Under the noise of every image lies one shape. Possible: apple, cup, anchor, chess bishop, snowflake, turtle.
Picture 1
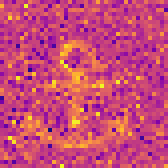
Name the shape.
anchor
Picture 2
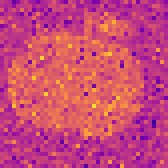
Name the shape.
apple
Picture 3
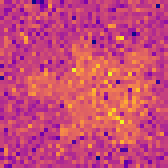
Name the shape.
turtle
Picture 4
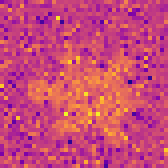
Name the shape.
turtle
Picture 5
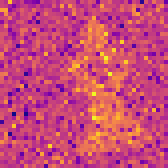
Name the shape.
chess bishop
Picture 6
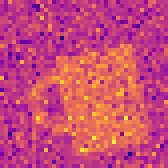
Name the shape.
cup
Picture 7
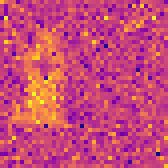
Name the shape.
chess bishop
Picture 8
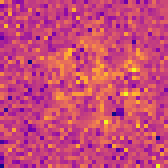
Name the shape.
snowflake
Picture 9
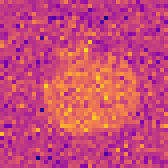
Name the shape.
apple
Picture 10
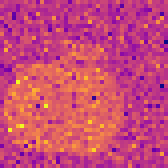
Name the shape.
apple
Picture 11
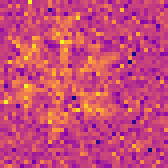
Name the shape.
snowflake
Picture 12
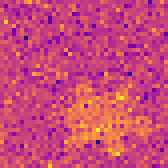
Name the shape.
turtle
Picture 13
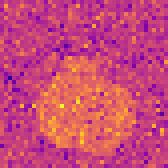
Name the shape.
apple
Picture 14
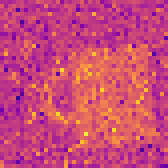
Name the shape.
cup
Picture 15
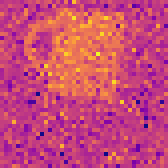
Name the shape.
cup
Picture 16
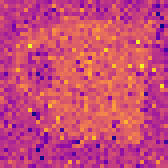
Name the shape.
cup
